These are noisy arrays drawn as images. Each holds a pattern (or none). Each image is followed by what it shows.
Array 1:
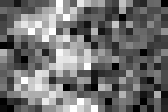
a wavy band
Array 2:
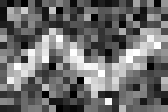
a wavy band
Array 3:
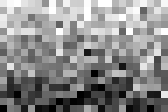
a smooth slope
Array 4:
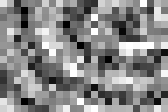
rings round one point
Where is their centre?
top right
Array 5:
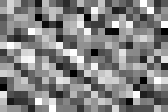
diagonal stripes
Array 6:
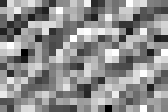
diagonal stripes
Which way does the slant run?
bottom left to top right
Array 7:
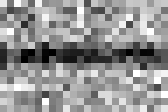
one horizontal stripe
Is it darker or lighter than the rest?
darker
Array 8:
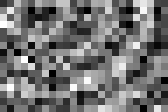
rings round one point
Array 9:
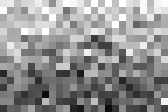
a smooth slope
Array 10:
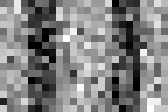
vertical stripes
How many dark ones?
2
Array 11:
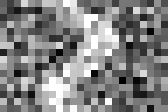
a wavy band
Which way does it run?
top to bottom
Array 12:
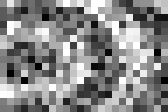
rings round one point
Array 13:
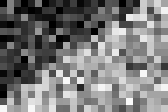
a sharp edge
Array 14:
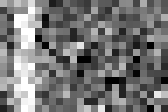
one vertical stripe
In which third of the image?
left
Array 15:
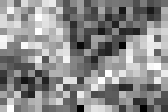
spokes from one point
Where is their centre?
bottom middle
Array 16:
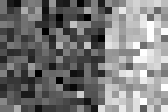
a sharp edge
